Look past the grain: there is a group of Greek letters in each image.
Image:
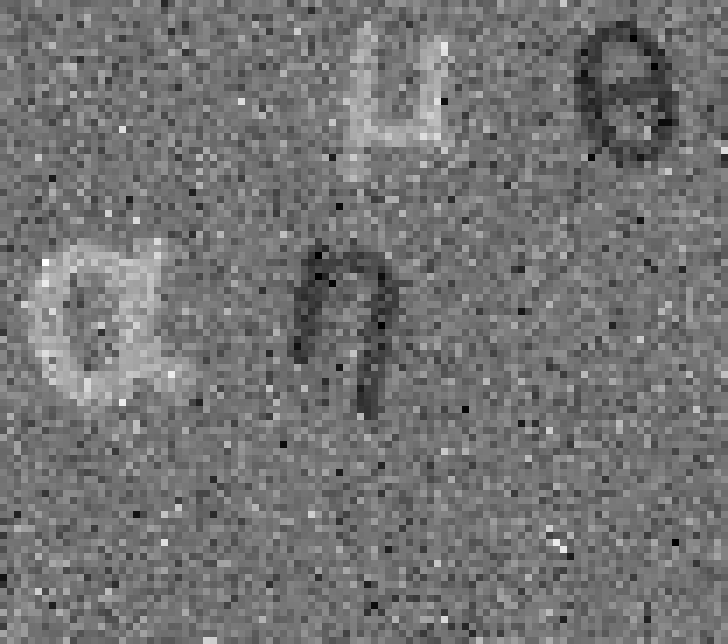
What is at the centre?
eta
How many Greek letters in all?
4
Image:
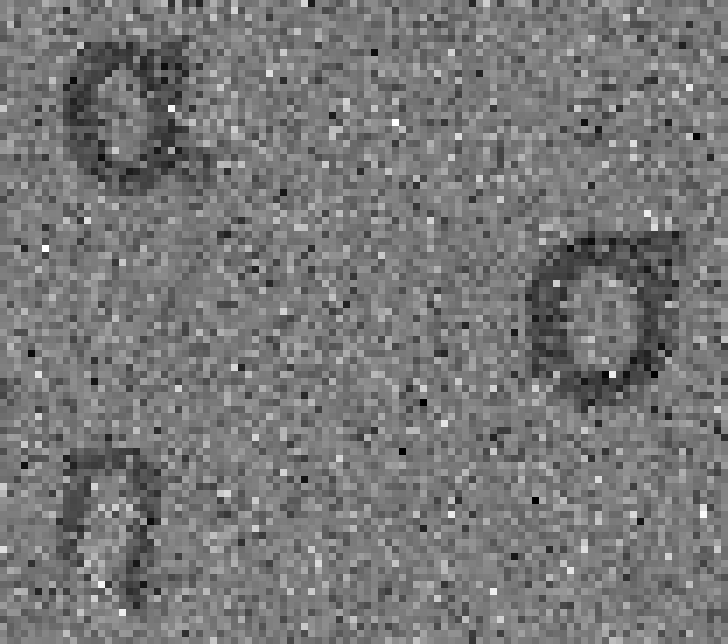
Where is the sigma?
middle right
